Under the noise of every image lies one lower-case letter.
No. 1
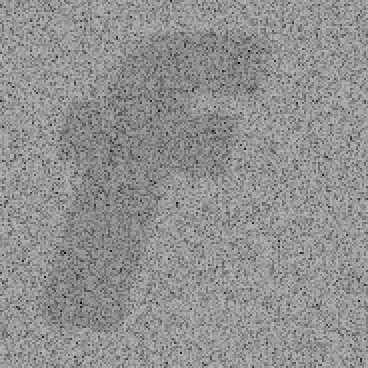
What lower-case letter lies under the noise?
f
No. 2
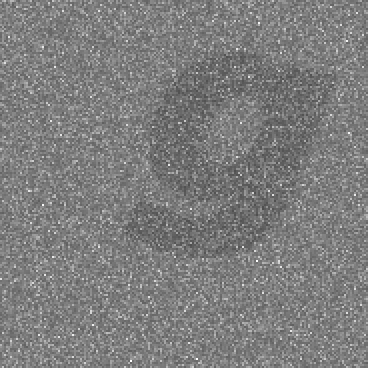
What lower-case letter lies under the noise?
g
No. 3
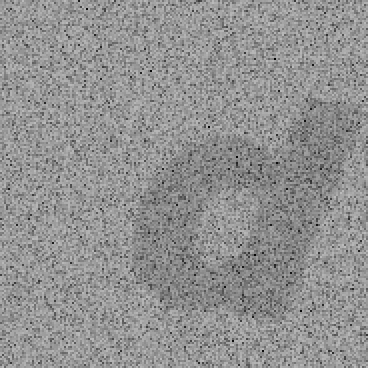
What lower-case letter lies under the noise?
d
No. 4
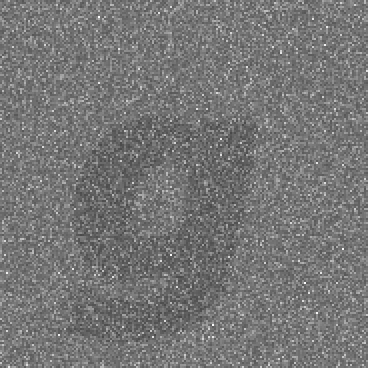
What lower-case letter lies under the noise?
g
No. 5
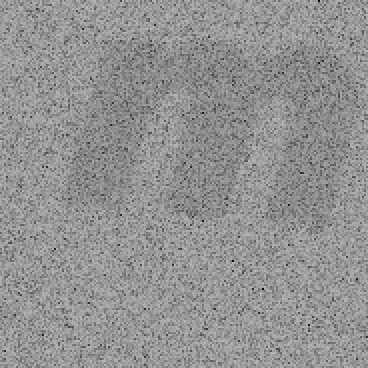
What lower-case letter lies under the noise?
m
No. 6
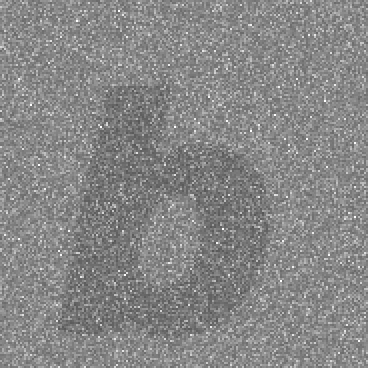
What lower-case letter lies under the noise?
b
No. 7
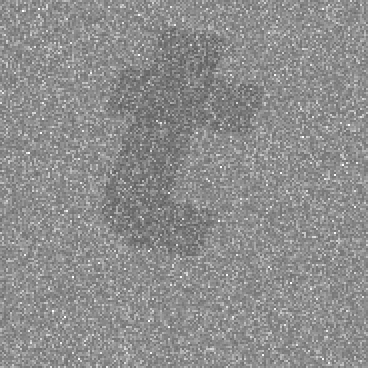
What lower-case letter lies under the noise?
t
